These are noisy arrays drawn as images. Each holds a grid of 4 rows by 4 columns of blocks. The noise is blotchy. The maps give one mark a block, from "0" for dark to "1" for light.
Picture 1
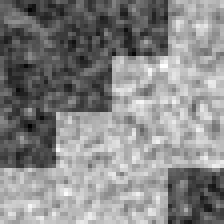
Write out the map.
0001
0011
0111
1110
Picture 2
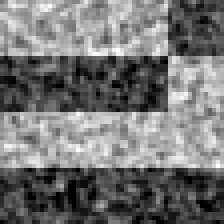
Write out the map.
1110
0001
1111
0000
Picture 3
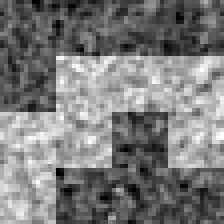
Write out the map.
0000
0111
1101
1000
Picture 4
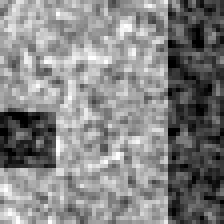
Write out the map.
1110
1110
0110
1110
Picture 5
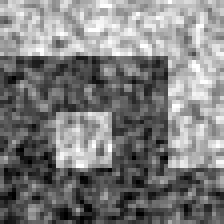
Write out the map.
1111
0001
0101
0000
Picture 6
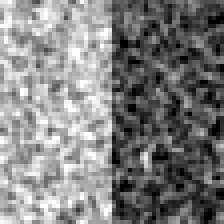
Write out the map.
1100
1100
1100
1100
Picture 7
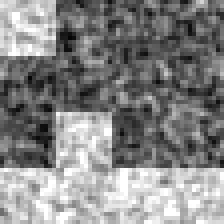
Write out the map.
1000
0000
0100
1111
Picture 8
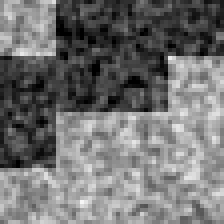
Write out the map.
1000
0001
0111
1111
